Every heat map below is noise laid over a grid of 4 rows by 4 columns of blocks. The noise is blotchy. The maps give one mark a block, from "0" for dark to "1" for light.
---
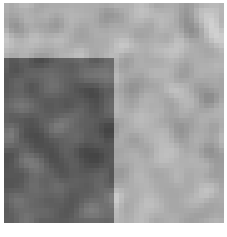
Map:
1 1 1 1
0 0 1 1
0 0 1 1
0 0 1 1
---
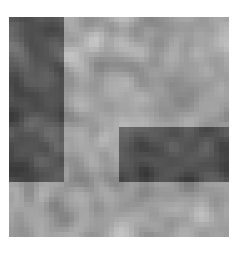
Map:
0 1 1 1
0 1 1 1
0 1 0 0
1 1 1 1
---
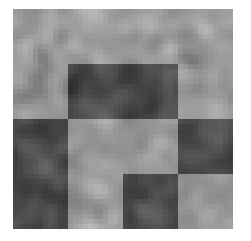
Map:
1 1 1 1
1 0 0 1
0 1 1 0
0 1 0 1
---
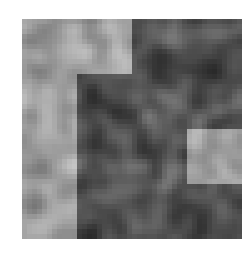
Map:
1 1 0 0
1 0 0 0
1 0 0 1
1 0 0 0
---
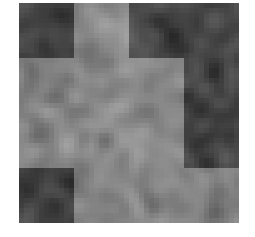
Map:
0 1 0 0
1 1 1 0
1 1 1 0
0 1 1 1
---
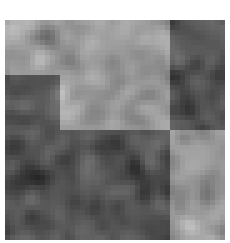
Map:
1 1 1 0
0 1 1 0
0 0 0 1
0 0 0 1
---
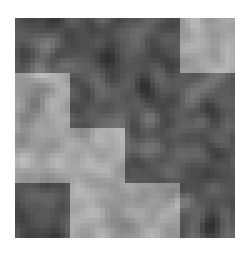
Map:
0 0 0 1
1 0 0 0
1 1 0 0
0 1 1 0
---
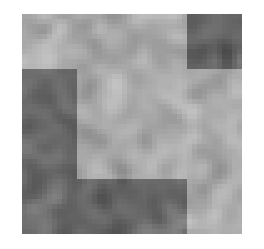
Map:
1 1 1 0
0 1 1 1
0 1 1 1
0 0 0 1
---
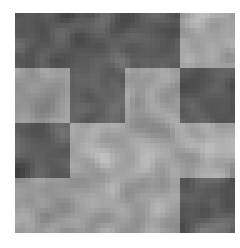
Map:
0 0 0 1
1 0 1 0
0 1 1 1
1 1 1 0
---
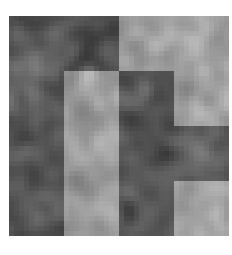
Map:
0 0 1 1
0 1 0 1
0 1 0 0
0 1 0 1
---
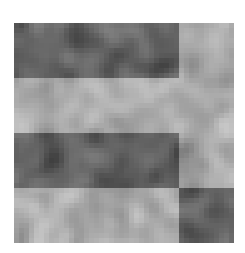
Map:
0 0 0 1
1 1 1 1
0 0 0 1
1 1 1 0
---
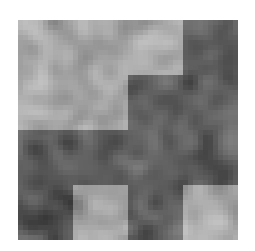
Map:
1 1 1 0
1 1 0 0
0 0 0 0
0 1 0 1
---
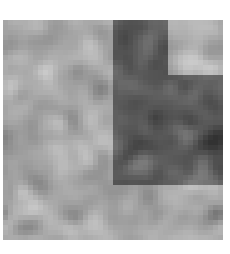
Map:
1 1 0 1
1 1 0 0
1 1 0 0
1 1 1 1
